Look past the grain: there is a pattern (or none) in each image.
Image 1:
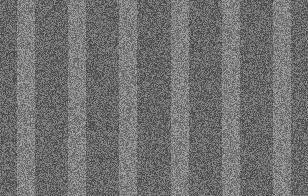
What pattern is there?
vertical stripes
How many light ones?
6
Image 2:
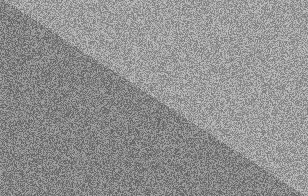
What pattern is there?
a sharp edge
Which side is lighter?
top right
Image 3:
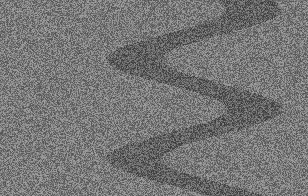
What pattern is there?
a wavy band
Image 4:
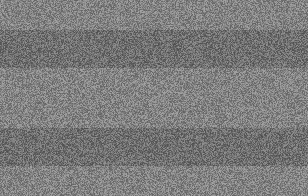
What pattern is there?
horizontal stripes
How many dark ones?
2
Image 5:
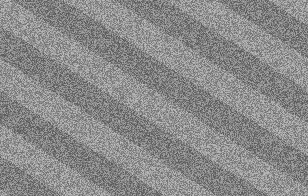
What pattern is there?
diagonal stripes
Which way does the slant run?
top left to bottom right
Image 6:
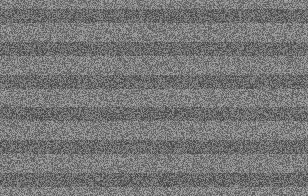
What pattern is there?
horizontal stripes
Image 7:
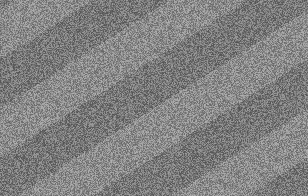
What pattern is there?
diagonal stripes
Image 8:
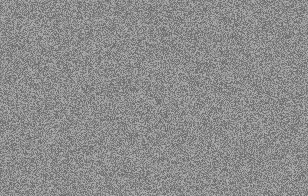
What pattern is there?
only noise
